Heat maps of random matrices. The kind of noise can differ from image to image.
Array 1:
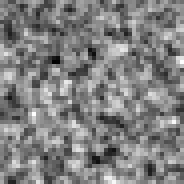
blotchy
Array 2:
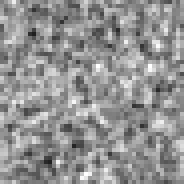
blotchy
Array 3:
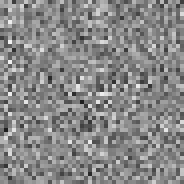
low rank plus noise
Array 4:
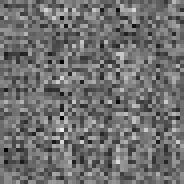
low rank plus noise
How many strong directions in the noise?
three or four
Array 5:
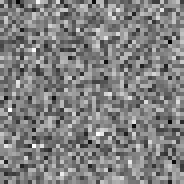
independent entries
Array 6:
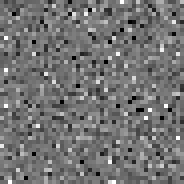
heavy tails
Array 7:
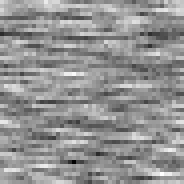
streaked along the rows
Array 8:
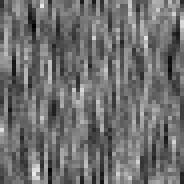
streaked along the columns
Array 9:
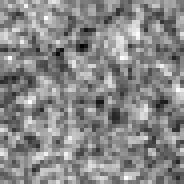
blotchy
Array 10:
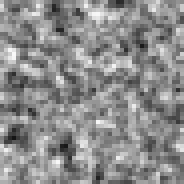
blotchy
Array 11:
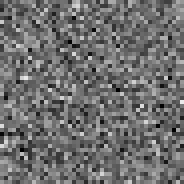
independent entries
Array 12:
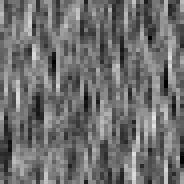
streaked along the columns
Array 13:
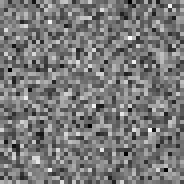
independent entries
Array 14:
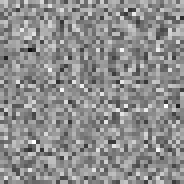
low rank plus noise
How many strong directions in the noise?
three or four
